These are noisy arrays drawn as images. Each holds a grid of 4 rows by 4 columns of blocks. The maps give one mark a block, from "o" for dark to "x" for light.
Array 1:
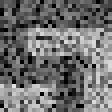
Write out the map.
oooo
oxxx
ooox
xxox
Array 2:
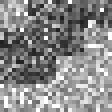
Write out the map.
xooo
ooox
ooxx
xxxx
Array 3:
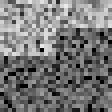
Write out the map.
xxxx
xxoo
oooo
oooo
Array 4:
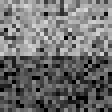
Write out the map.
xxxx
xxxx
oooo
oooo
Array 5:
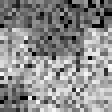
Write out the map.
oooo
xoox
xxxx
oxxx
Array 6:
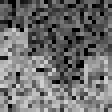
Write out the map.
oooo
xooo
xxox
xxxx
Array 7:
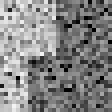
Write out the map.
xxoo
xxoo
xooo
xooo
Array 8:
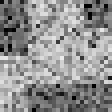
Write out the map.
oxxo
oxxx
xxxx
xooo
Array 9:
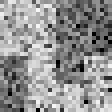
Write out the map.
xxoo
xxoo
oxox
oxxx
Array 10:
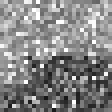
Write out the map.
xxxx
xxxx
xooo
oooo
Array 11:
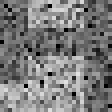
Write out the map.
oxxo
oooo
oxxo
xxxo
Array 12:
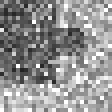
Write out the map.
ooxx
ooox
ooxx
xxxx
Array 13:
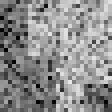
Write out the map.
oxxx
oxxx
ooxx
ooxo
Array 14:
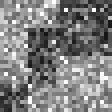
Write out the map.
xxoo
xooo
xoxx
oxxx
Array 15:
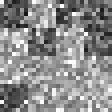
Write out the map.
oxoo
xoxo
xxxx
oxxx
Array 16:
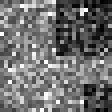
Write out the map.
xxoo
xxoo
xxxx
xxxo
